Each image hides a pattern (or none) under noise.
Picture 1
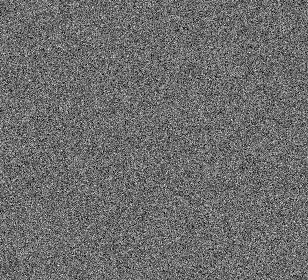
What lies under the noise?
only noise
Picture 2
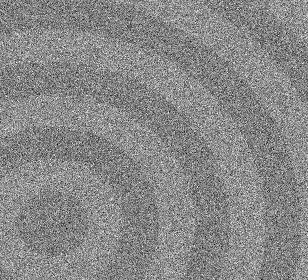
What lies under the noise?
rings round one point
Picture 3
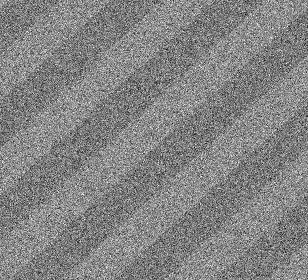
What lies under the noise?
diagonal stripes
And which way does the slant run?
bottom left to top right
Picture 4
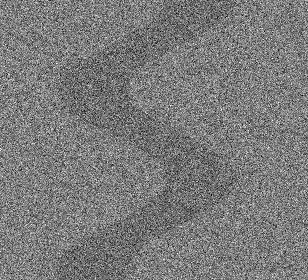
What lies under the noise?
a wavy band
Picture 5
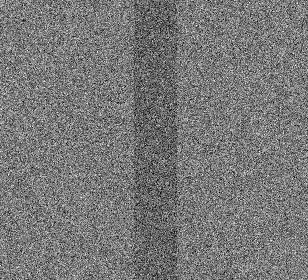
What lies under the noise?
one vertical stripe
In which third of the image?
middle
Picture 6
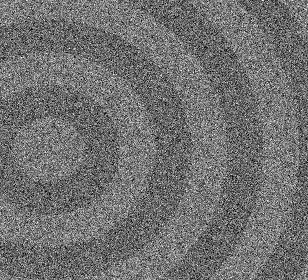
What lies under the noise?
rings round one point
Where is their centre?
middle left
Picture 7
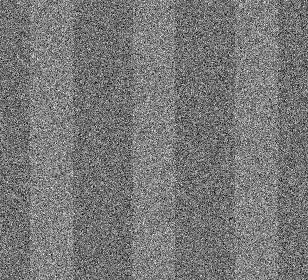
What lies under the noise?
vertical stripes
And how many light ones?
3
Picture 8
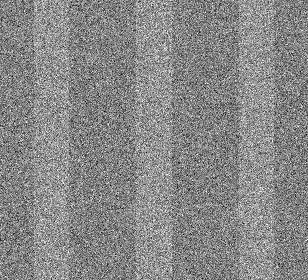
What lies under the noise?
vertical stripes
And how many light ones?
3
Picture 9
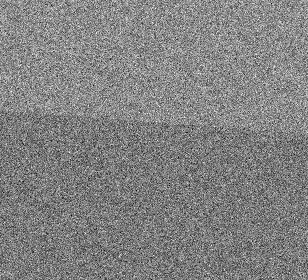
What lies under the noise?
a sharp edge
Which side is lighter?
top
